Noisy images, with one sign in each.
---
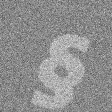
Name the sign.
section sign
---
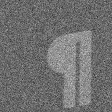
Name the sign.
pilcrow
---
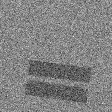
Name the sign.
equals sign
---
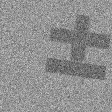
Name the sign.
plus-minus sign
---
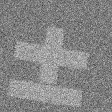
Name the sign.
plus-minus sign
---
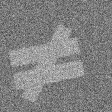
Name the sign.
not-equal sign
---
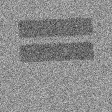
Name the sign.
equals sign
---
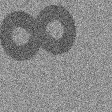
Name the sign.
infinity sign
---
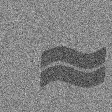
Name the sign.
approximately sign
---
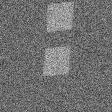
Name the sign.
colon
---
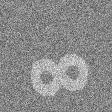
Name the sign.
infinity sign
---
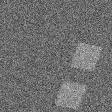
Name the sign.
colon
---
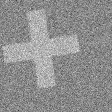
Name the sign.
plus sign
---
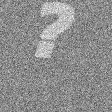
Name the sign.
question mark
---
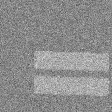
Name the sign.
equals sign
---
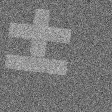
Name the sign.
plus-minus sign
